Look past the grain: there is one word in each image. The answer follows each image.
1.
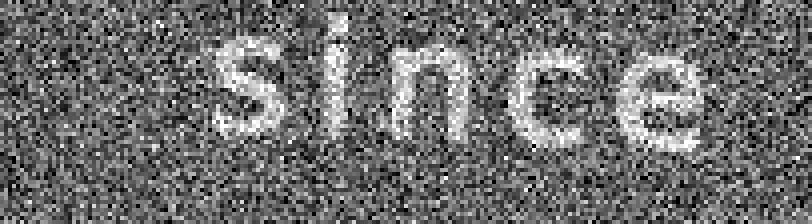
since
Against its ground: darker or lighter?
lighter
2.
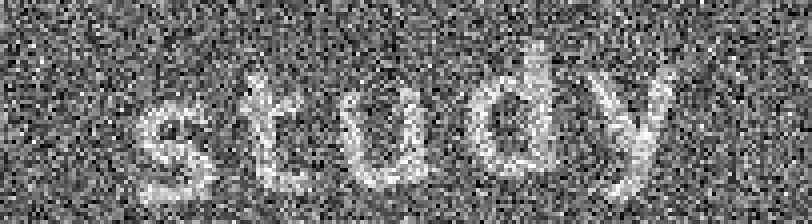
study
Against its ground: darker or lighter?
lighter
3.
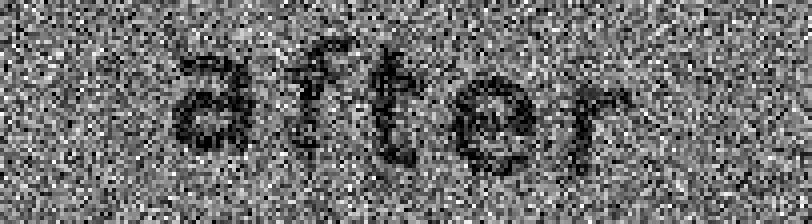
after
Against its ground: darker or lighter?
darker
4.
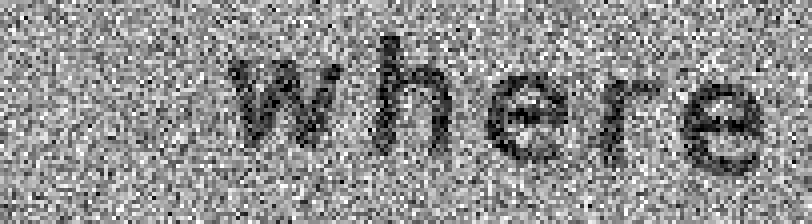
where
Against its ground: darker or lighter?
darker
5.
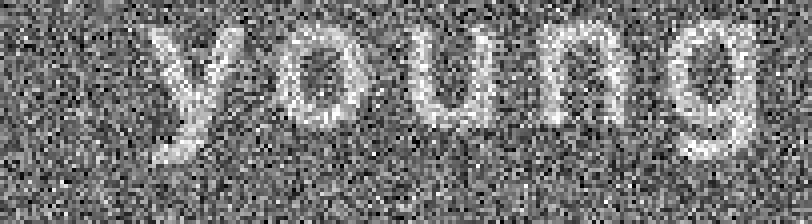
young
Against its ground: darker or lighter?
lighter
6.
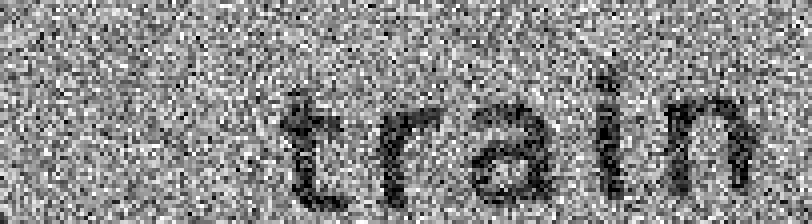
train
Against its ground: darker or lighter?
darker
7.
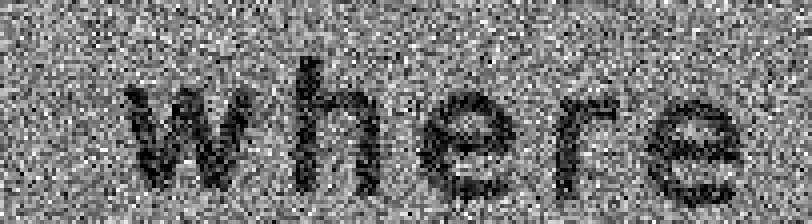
where
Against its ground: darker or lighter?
darker
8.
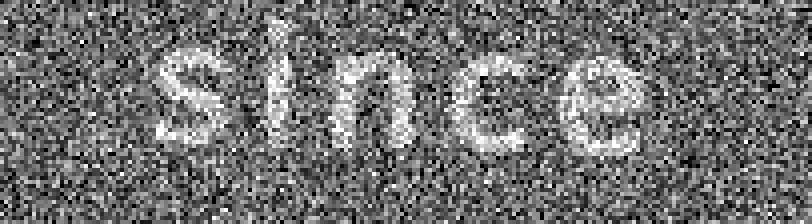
since
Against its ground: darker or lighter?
lighter
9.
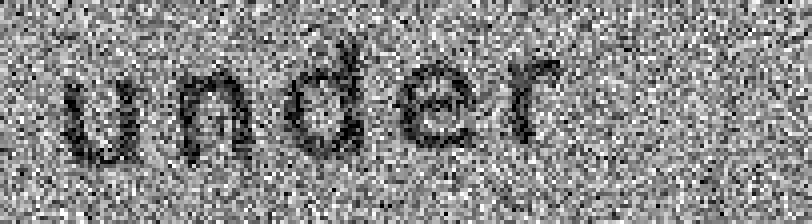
under
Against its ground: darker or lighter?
darker
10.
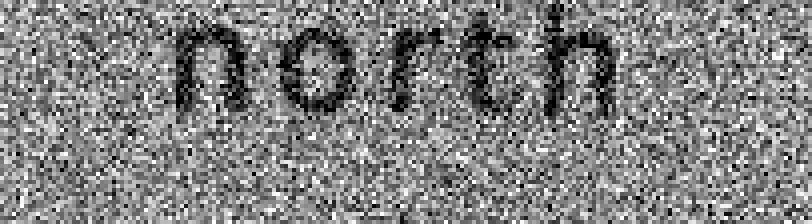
north
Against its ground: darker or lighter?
darker
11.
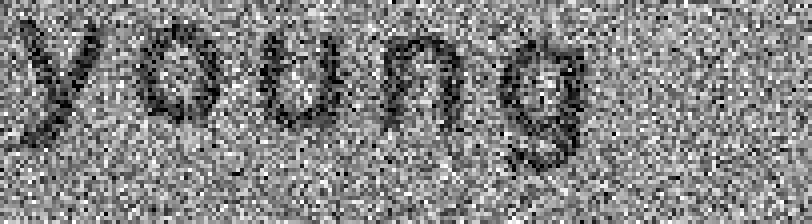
young
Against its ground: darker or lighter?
darker
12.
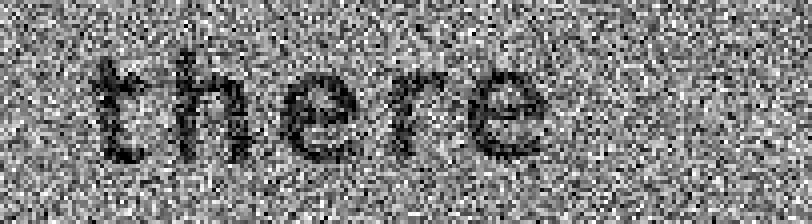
there
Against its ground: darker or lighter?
darker
